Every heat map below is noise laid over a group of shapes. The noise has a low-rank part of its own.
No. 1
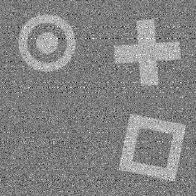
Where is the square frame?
bottom right
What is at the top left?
bullseye
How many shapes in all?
3
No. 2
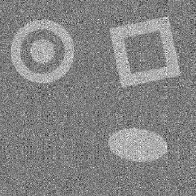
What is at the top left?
bullseye
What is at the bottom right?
ellipse
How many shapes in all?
3
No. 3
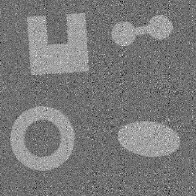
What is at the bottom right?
ellipse
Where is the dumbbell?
top right
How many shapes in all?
4
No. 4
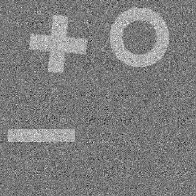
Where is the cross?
top left
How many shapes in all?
3
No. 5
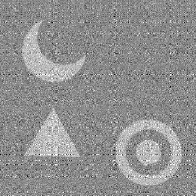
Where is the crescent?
top left
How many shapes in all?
3
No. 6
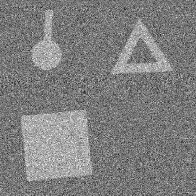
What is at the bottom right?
nothing
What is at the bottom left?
square
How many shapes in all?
3
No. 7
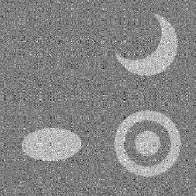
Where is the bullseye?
bottom right
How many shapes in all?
3
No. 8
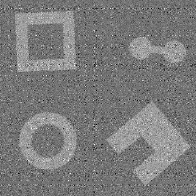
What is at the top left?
square frame
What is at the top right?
dumbbell
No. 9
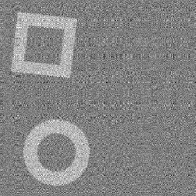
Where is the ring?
bottom left
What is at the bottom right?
nothing
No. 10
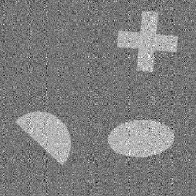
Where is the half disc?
bottom left
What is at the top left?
nothing
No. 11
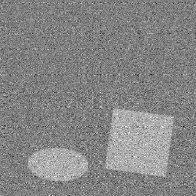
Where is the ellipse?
bottom left
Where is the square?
bottom right
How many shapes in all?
2
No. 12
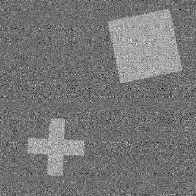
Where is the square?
top right
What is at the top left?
nothing
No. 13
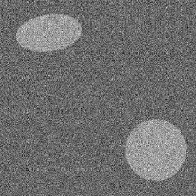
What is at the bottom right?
disc
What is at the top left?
ellipse
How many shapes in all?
2
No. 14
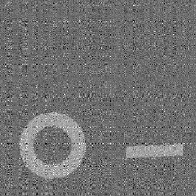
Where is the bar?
bottom right
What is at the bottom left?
ring
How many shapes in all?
2
